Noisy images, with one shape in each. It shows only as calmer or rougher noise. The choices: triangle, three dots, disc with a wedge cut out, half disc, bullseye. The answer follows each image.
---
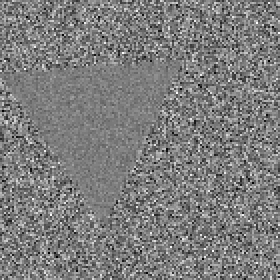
triangle
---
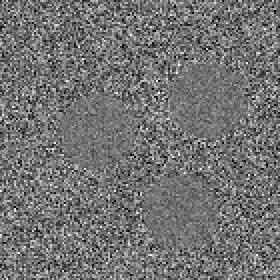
three dots
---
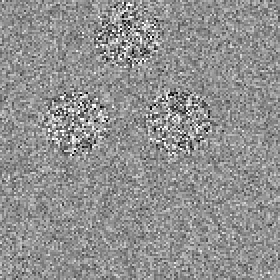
three dots
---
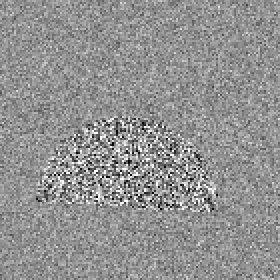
half disc
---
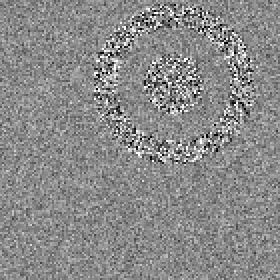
bullseye
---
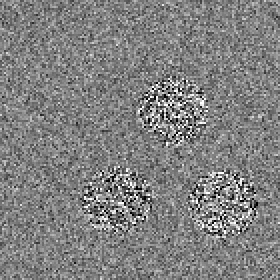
three dots
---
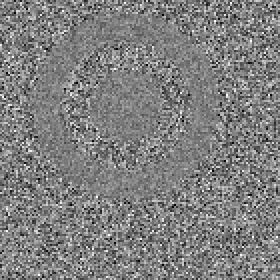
bullseye
